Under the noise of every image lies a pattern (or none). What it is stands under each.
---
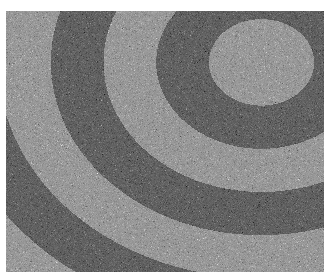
rings round one point
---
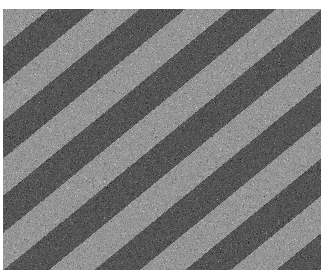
diagonal stripes
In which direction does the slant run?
bottom left to top right
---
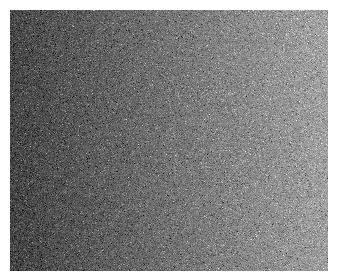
a smooth slope
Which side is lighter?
right
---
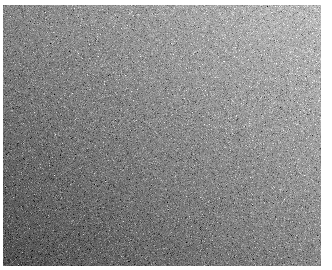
a smooth slope
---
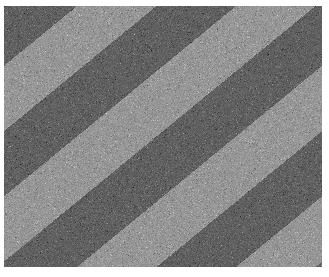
diagonal stripes
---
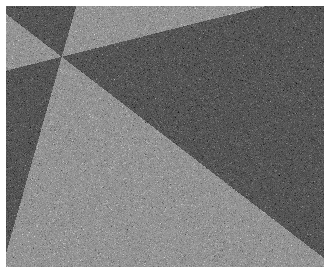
spokes from one point
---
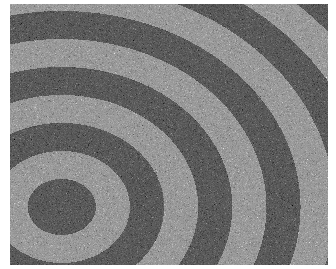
rings round one point
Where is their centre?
bottom left
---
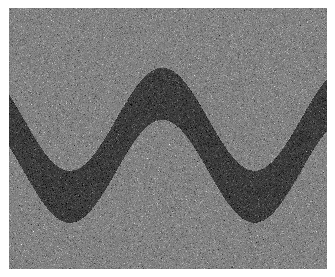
a wavy band
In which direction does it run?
left to right
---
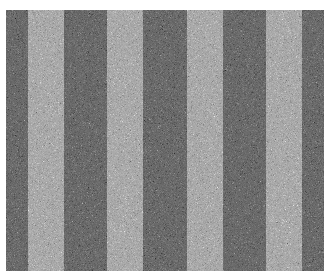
vertical stripes
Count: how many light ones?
4
